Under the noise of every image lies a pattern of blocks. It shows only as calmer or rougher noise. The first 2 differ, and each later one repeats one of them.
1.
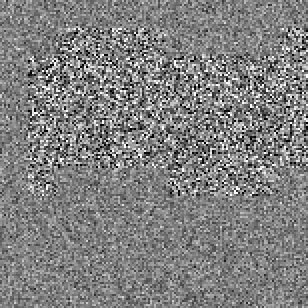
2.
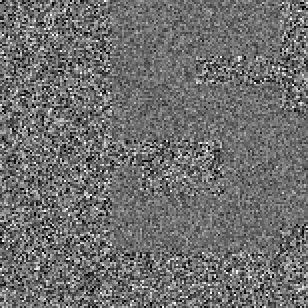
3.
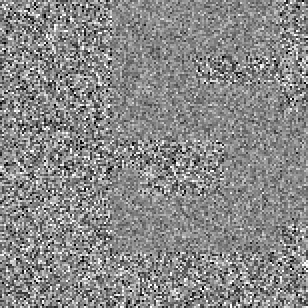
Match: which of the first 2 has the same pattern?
2
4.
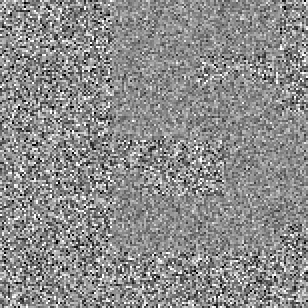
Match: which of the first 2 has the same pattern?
2
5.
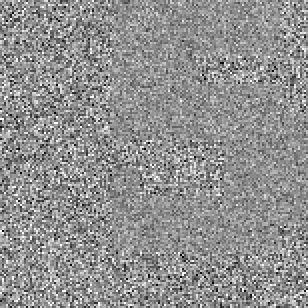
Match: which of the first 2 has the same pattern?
2
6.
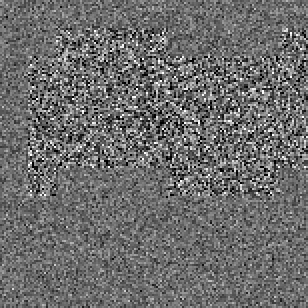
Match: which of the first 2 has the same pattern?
1
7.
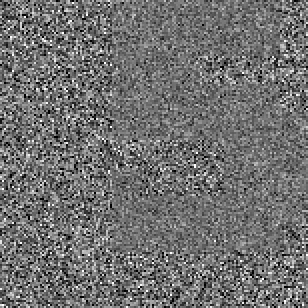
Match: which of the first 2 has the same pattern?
2
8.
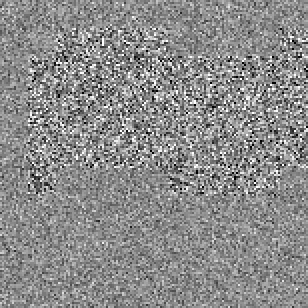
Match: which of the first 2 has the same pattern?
1
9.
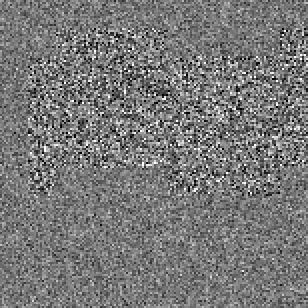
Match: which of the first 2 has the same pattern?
1
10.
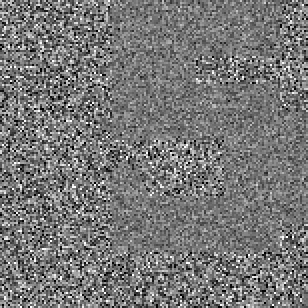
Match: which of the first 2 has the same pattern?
2
